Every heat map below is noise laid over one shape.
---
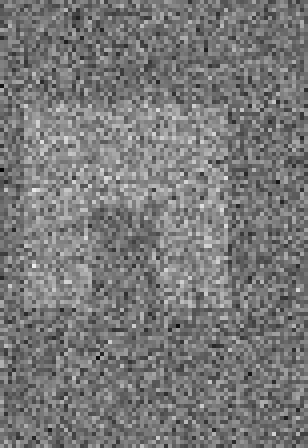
square with a notch
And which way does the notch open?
down
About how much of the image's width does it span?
two thirds
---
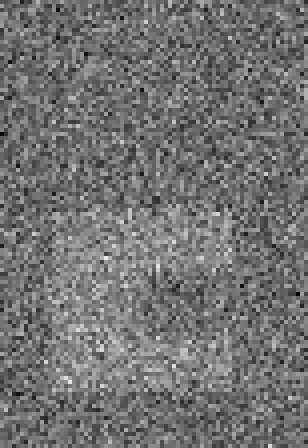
square with a notch
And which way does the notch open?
right
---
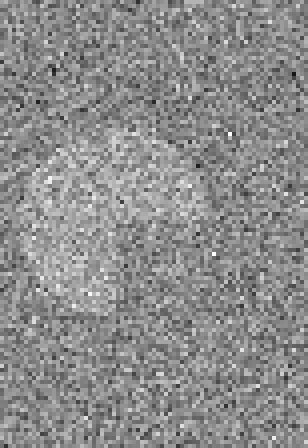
disc with a wedge cut out
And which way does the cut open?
down and right
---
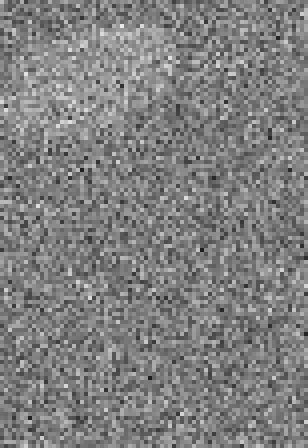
ellipse
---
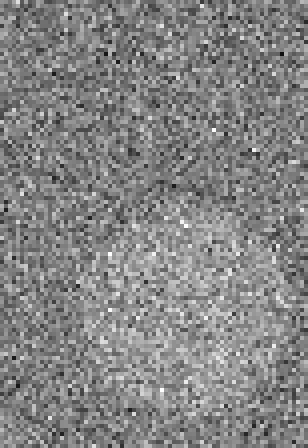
disc
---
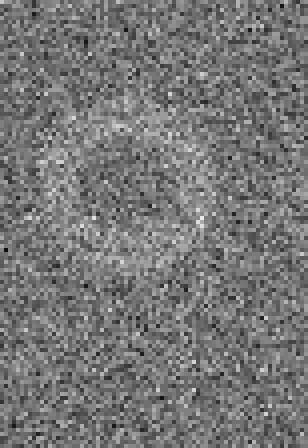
ring
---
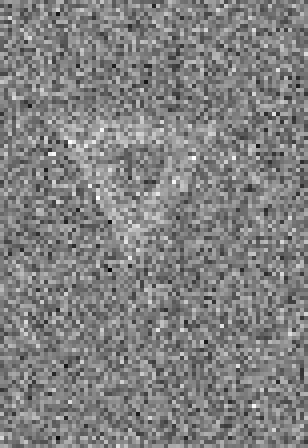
triangle frame
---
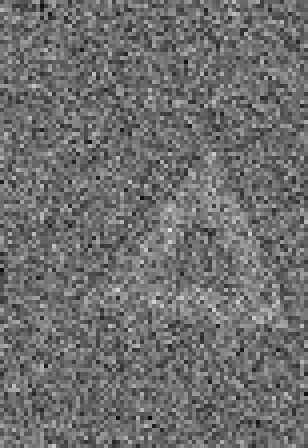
triangle frame
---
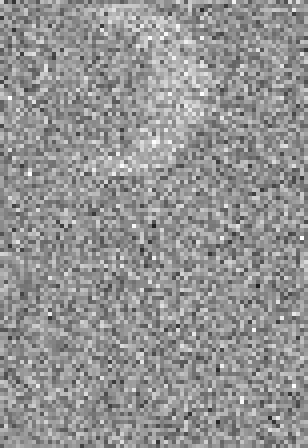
crescent
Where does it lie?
top middle
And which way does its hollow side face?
left
